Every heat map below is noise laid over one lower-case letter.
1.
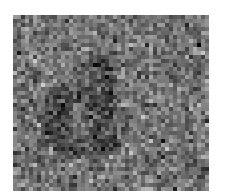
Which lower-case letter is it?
d
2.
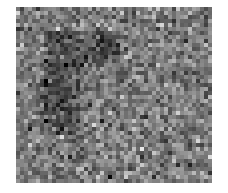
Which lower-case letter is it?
r
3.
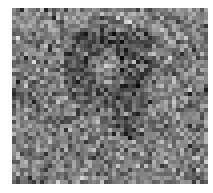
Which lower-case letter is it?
q
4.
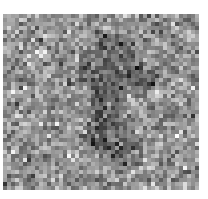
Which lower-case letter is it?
t
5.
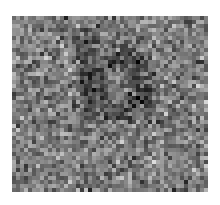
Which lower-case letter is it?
b
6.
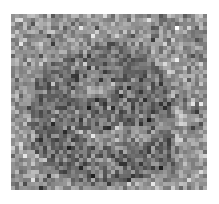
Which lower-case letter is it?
e
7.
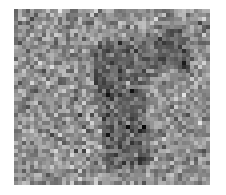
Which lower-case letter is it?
r
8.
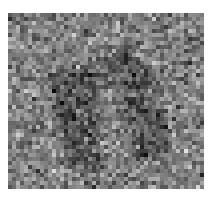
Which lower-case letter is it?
n
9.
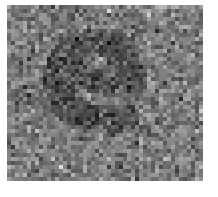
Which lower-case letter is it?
e
